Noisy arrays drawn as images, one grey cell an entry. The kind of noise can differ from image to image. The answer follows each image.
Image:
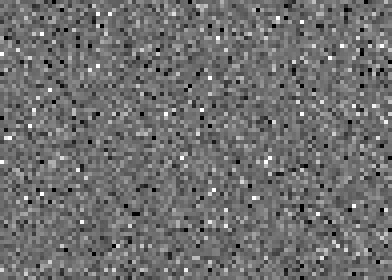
heavy tails
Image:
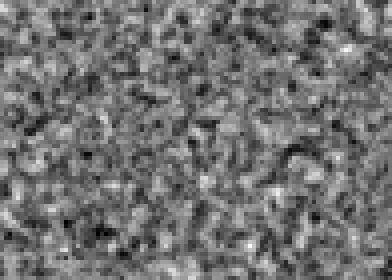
blotchy
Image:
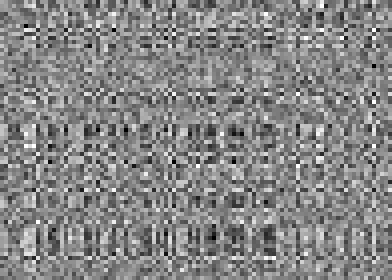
low rank plus noise
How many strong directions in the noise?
one
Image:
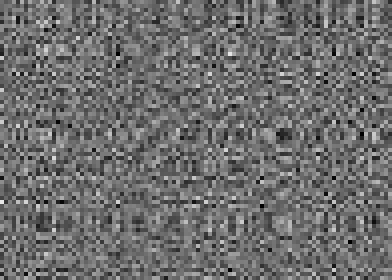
low rank plus noise
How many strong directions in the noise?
two
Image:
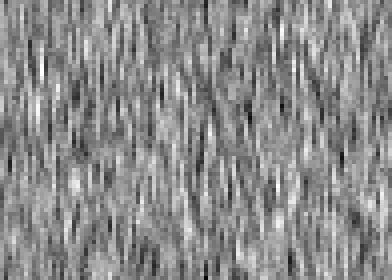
streaked along the columns
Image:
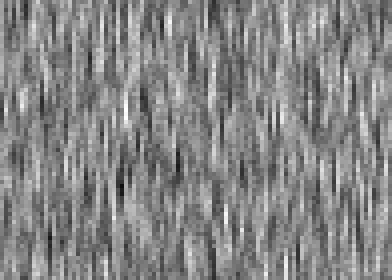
streaked along the columns
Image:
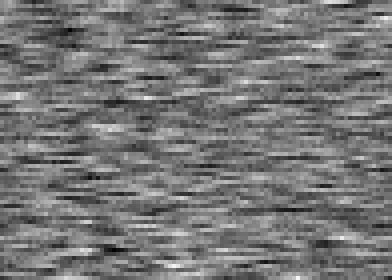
streaked along the rows
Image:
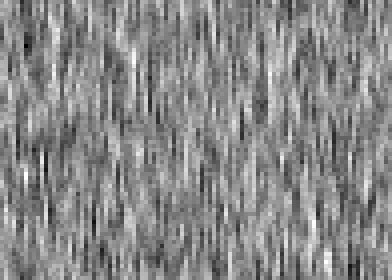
streaked along the columns
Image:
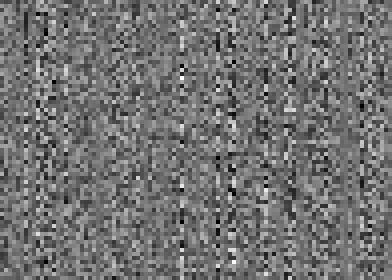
columns of uneven size
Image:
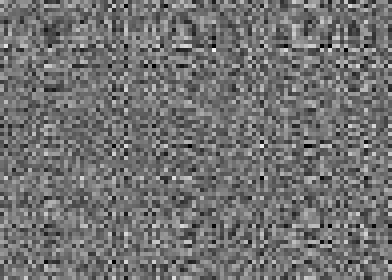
low rank plus noise
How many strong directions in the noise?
two
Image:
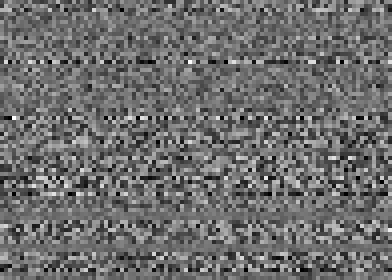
rows of uneven size
